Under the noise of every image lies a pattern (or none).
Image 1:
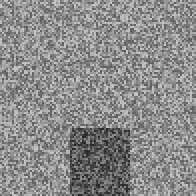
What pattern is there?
one block
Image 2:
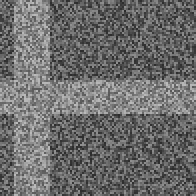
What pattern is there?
bands of rows crossing bands of columns
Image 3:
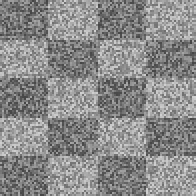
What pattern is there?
a checkerboard
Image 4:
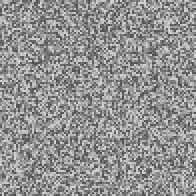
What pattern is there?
only noise
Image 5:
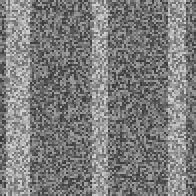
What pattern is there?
bands of columns
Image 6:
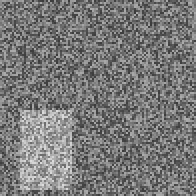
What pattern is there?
one block
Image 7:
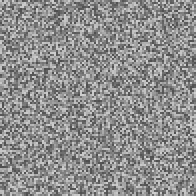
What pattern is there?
only noise
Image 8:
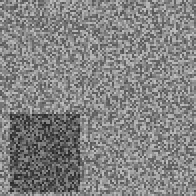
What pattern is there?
one block
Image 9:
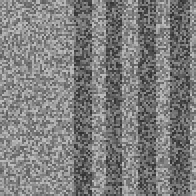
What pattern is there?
bands of columns
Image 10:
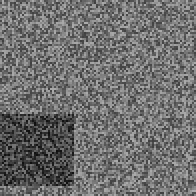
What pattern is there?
one block
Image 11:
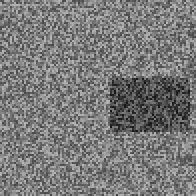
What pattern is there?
one block
